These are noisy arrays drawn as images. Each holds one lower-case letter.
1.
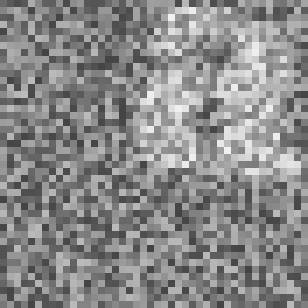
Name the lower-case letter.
a
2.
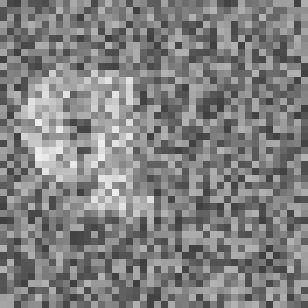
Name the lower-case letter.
q
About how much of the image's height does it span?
half
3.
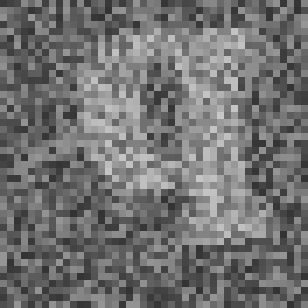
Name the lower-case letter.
q
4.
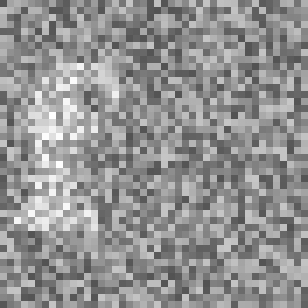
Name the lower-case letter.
f
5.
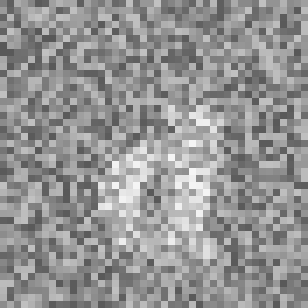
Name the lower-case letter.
d
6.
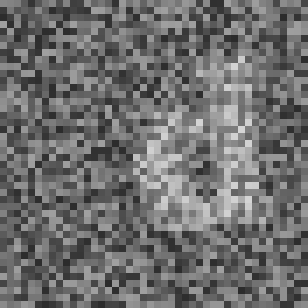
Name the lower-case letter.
d
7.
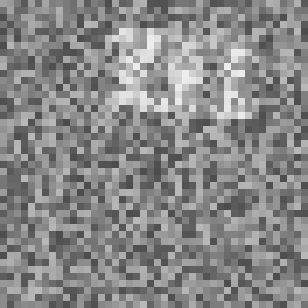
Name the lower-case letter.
m
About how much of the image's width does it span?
half
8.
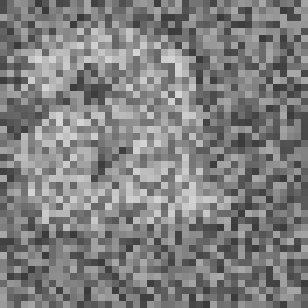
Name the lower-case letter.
a
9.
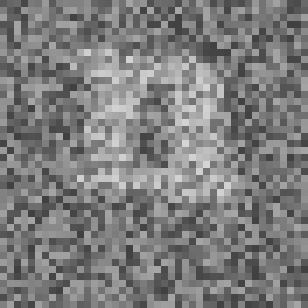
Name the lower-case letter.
n
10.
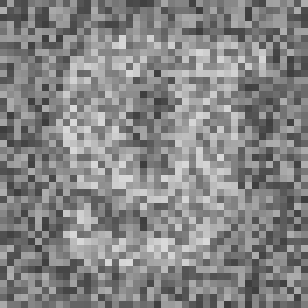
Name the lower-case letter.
g
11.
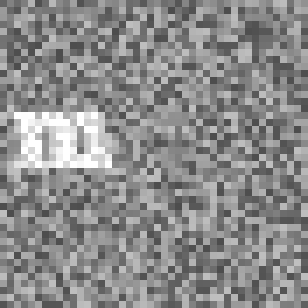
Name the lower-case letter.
m
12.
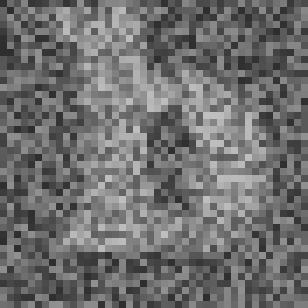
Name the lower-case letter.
b
